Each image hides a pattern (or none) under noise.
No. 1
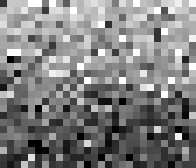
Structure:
a smooth slope
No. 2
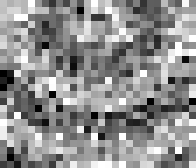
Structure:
rings round one point
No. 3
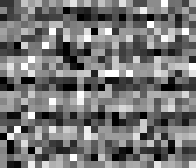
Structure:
horizontal stripes
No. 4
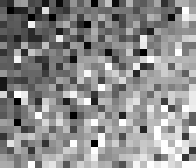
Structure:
a smooth slope
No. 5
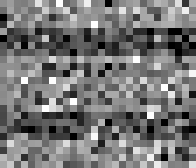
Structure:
horizontal stripes
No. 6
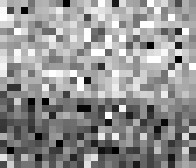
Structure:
a sharp edge
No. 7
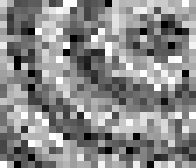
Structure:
rings round one point
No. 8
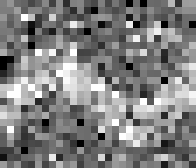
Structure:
a wavy band
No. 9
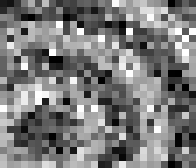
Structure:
rings round one point
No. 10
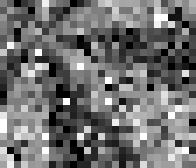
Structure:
spokes from one point
